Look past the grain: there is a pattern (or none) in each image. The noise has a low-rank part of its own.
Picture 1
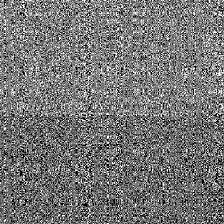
a sharp edge
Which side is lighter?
top
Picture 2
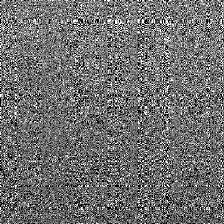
a smooth slope
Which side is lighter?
top
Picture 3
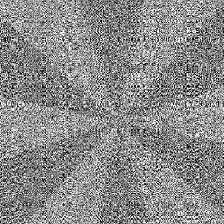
spokes from one point
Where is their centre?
centre
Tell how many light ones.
6
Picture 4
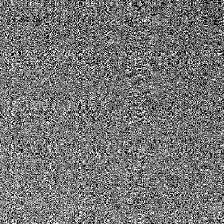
a smooth slope
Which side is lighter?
bottom left
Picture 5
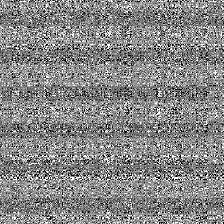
horizontal stripes
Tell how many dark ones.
6
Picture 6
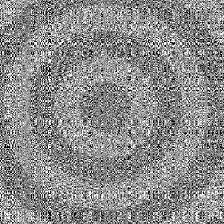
rings round one point
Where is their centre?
centre
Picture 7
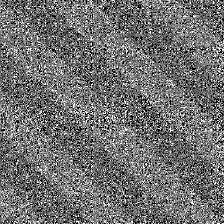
diagonal stripes
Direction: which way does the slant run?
top left to bottom right
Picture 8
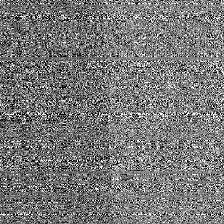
a sharp edge
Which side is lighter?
right
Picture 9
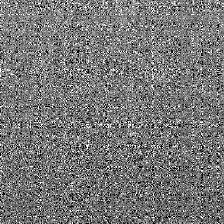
a smooth slope
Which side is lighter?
top
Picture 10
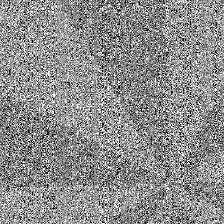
spokes from one point
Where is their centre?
bottom right
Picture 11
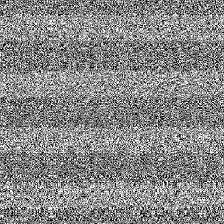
horizontal stripes
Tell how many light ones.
4
